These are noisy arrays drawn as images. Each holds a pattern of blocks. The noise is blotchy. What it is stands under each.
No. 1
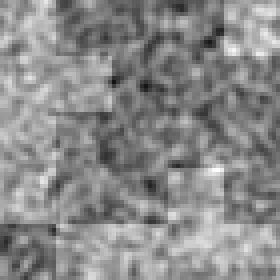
mirrored about the diagonal from the bottom left
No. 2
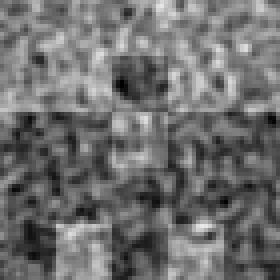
left and right mirror each other
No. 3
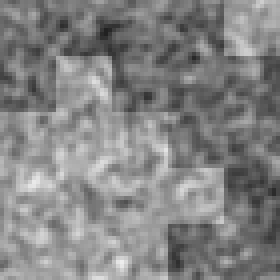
mirrored about the diagonal from the bottom left
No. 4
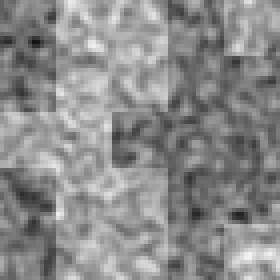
top and bottom mirror each other
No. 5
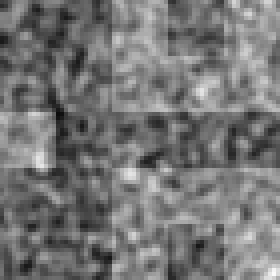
top and bottom mirror each other
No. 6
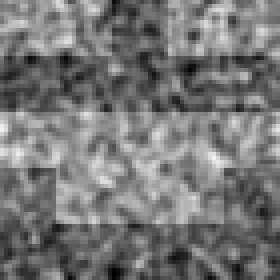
left and right mirror each other
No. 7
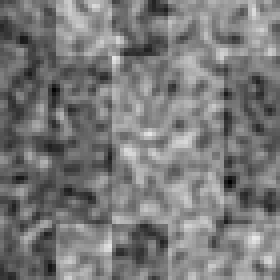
top and bottom mirror each other
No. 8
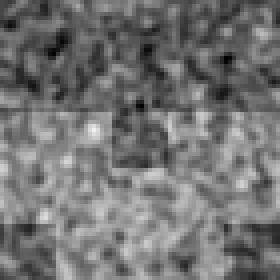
left and right mirror each other
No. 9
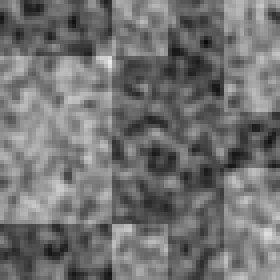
top and bottom mirror each other
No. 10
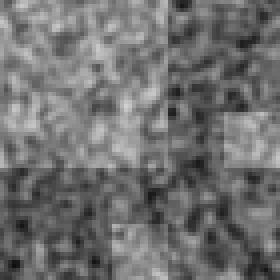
mirrored about the diagonal from the top left
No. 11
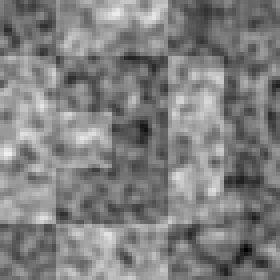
top and bottom mirror each other
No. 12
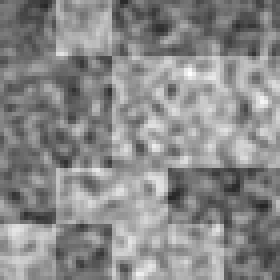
no symmetry
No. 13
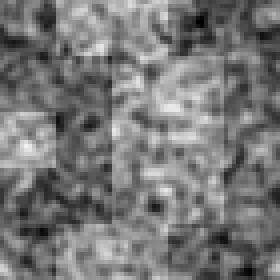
top and bottom mirror each other
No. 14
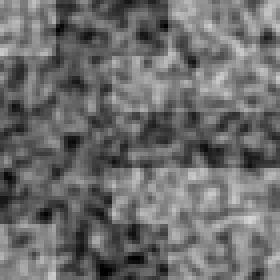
top and bottom mirror each other
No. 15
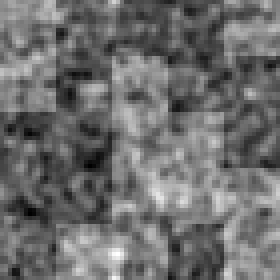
no symmetry
